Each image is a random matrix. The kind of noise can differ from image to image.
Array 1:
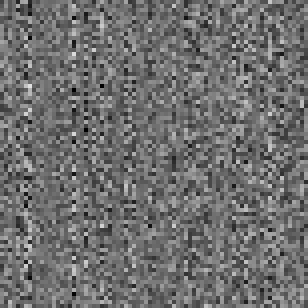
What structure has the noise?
columns of uneven size
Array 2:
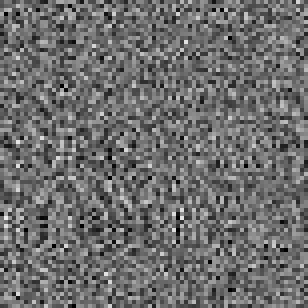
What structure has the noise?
low rank plus noise
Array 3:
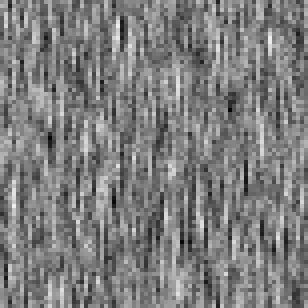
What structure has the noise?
streaked along the columns
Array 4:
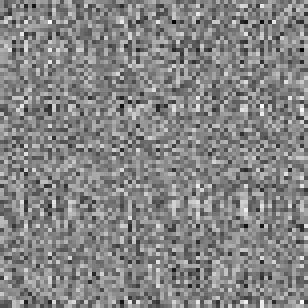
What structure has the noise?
low rank plus noise
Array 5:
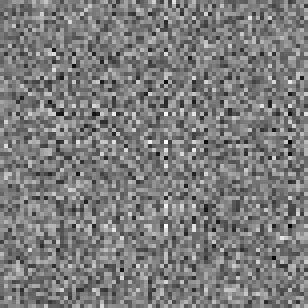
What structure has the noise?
low rank plus noise
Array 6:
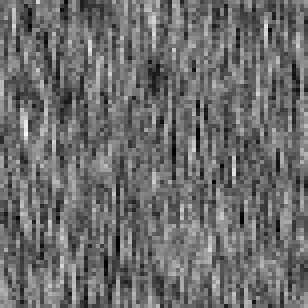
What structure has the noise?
streaked along the columns
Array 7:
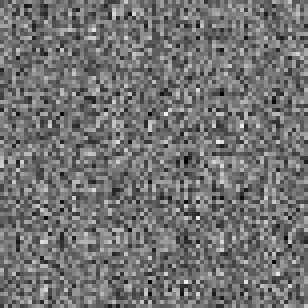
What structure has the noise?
low rank plus noise
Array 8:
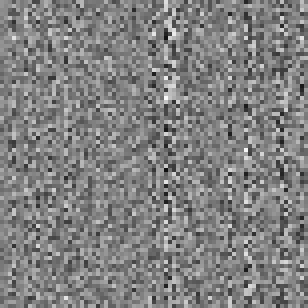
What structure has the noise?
columns of uneven size
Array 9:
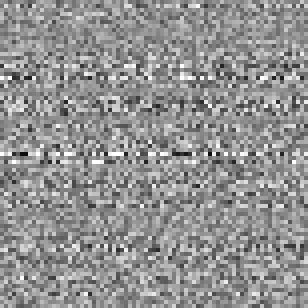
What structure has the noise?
rows of uneven size
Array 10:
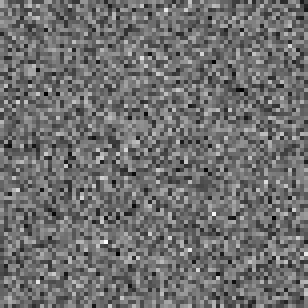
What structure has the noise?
independent entries
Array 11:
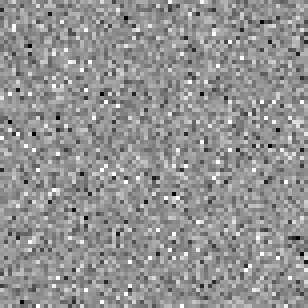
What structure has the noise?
heavy tails
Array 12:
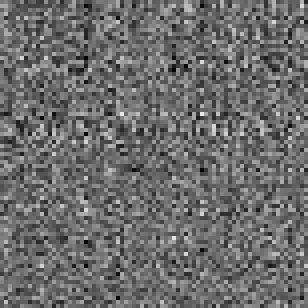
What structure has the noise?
low rank plus noise
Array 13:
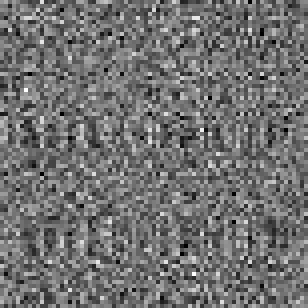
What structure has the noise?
low rank plus noise
